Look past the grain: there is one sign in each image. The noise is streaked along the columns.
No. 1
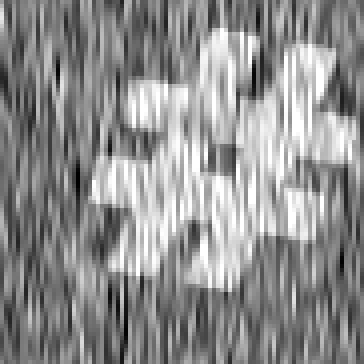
hash sign
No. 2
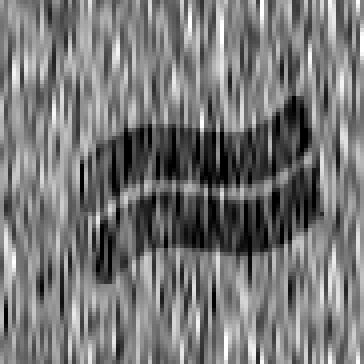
approximately sign
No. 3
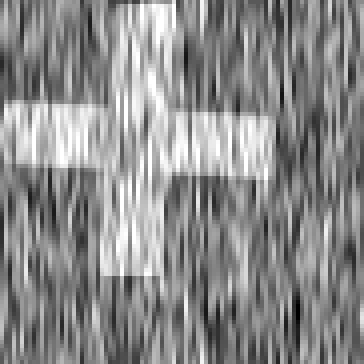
plus sign
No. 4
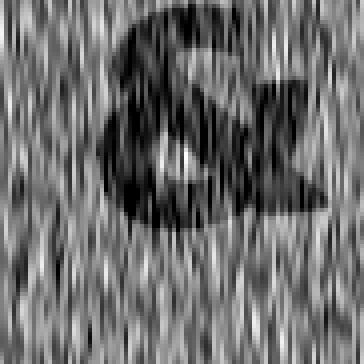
ampersand
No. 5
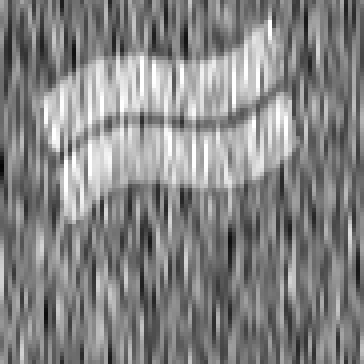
approximately sign
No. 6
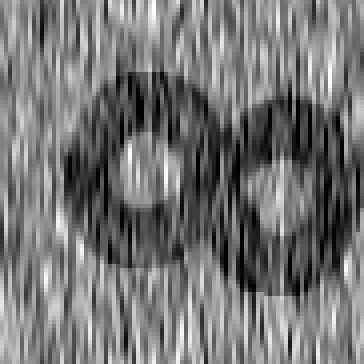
infinity sign
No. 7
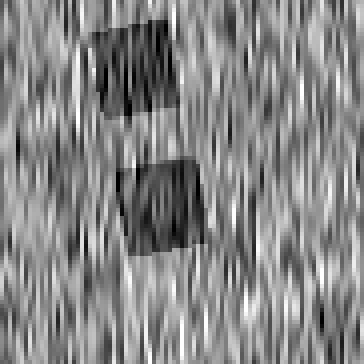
colon
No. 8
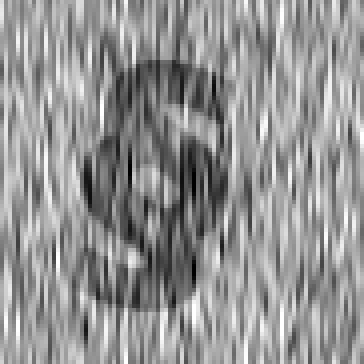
section sign
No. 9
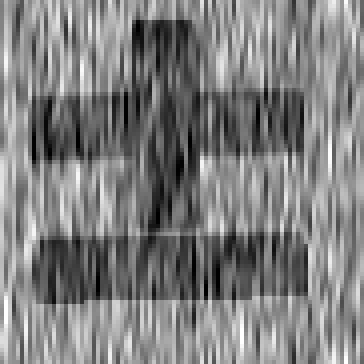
plus-minus sign
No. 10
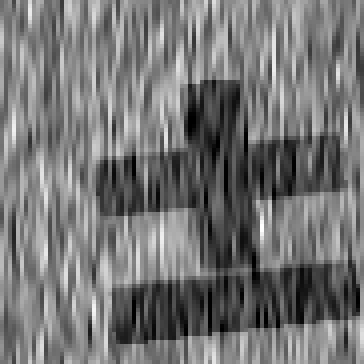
plus-minus sign
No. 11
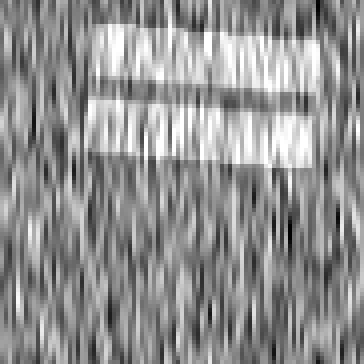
equals sign
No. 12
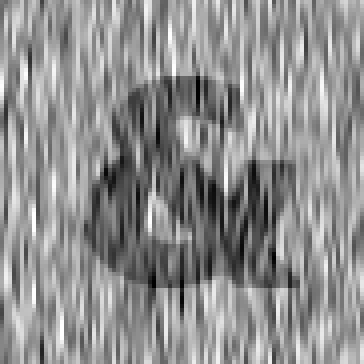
ampersand
